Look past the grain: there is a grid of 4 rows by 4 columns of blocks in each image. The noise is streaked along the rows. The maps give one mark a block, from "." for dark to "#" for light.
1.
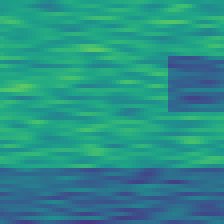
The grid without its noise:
# # # #
# # # .
# # # #
. . . .
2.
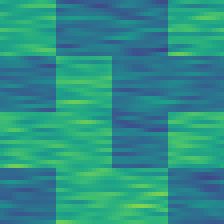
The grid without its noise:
# . . #
. # . .
# # . #
. # # .
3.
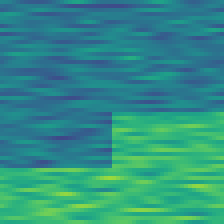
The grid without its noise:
. . . .
. . . .
. . # #
# # # #
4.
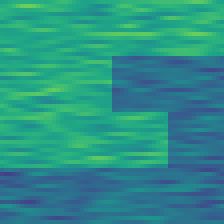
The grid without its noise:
# # # #
# # . .
# # # .
. . . .
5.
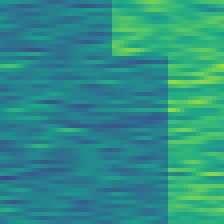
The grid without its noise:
. . # #
. . . #
. . . #
. . . #
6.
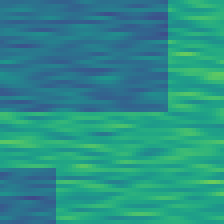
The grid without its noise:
. . . #
. . . #
# # # #
. # # #
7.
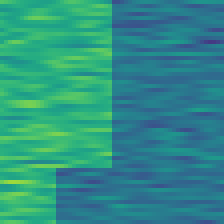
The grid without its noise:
# # . .
# # . .
# # . .
# . . .
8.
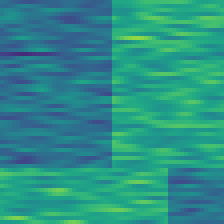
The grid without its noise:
. . # #
. . # #
. . # #
# # # .
